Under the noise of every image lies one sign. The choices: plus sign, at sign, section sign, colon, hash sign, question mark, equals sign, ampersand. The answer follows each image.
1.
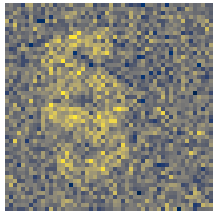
section sign
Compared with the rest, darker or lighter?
lighter
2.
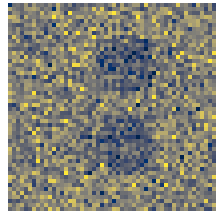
colon
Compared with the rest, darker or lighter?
darker
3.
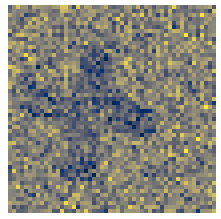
plus sign
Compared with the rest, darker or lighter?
darker
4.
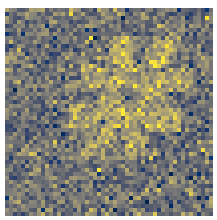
hash sign
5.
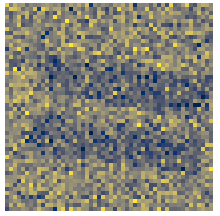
equals sign
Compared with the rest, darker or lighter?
darker
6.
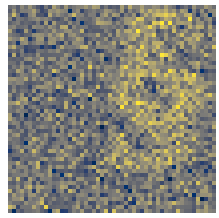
section sign
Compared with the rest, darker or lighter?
lighter
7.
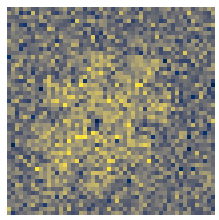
hash sign
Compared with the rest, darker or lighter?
lighter
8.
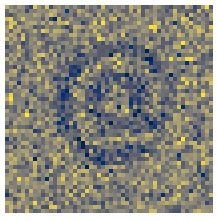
at sign
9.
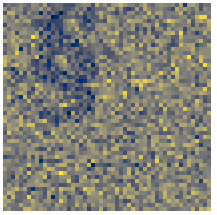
section sign
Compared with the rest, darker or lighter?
darker
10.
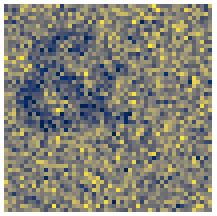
ampersand
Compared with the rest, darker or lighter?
darker
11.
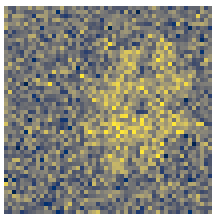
hash sign
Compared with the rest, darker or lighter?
lighter
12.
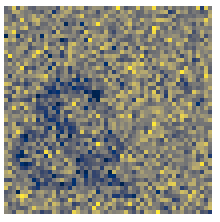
ampersand
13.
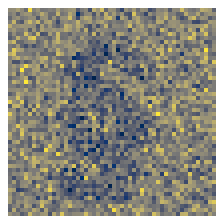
section sign
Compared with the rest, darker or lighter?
darker
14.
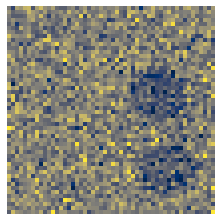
colon
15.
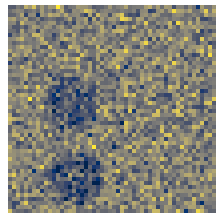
colon
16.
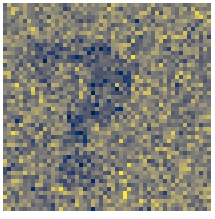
question mark
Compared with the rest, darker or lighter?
darker
